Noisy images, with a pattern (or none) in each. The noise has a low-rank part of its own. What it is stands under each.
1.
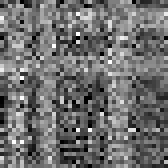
bands of rows crossing bands of columns
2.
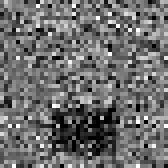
one block
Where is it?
bottom middle
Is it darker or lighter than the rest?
darker
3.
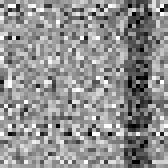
one band of columns
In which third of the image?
right
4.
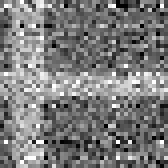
bands of rows crossing bands of columns
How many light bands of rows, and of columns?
1 and 1
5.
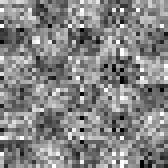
a checkerboard
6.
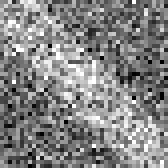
a diagonal band
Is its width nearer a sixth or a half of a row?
a half
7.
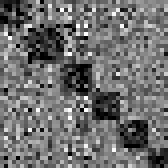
blocks along the diagonal
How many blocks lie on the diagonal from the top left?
6
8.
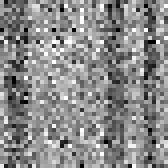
bands of columns
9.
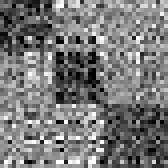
blocks along the diagonal
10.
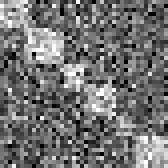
blocks along the diagonal
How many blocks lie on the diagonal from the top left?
6
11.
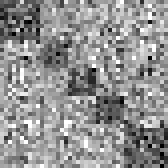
blocks along the diagonal
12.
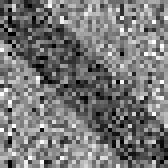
a diagonal band
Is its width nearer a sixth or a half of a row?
a half
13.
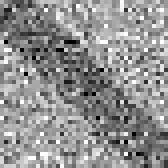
a diagonal band
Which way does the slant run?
top left to bottom right
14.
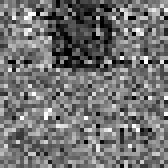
one block
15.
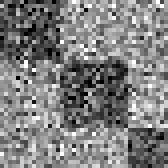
blocks along the diagonal
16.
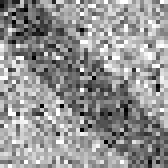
a diagonal band
